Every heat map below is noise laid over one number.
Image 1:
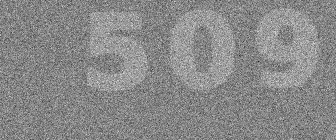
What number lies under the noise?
509
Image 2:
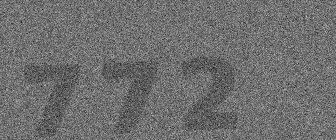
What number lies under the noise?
772
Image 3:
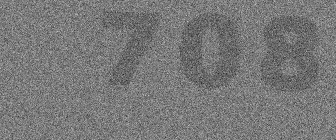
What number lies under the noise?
708
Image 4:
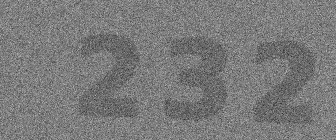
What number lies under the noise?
232
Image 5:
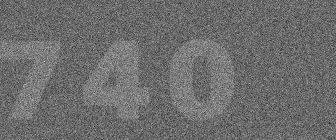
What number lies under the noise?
740
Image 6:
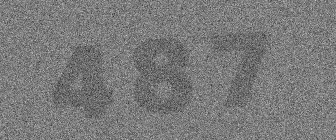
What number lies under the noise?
487
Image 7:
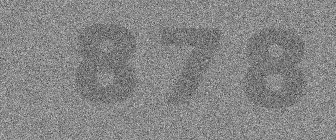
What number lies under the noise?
878
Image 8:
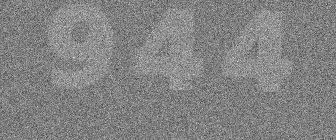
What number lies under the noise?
944
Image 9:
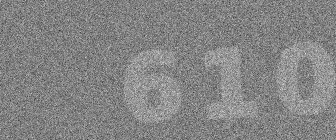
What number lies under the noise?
610
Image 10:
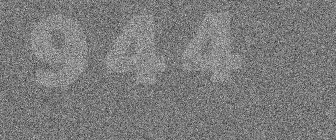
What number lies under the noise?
944
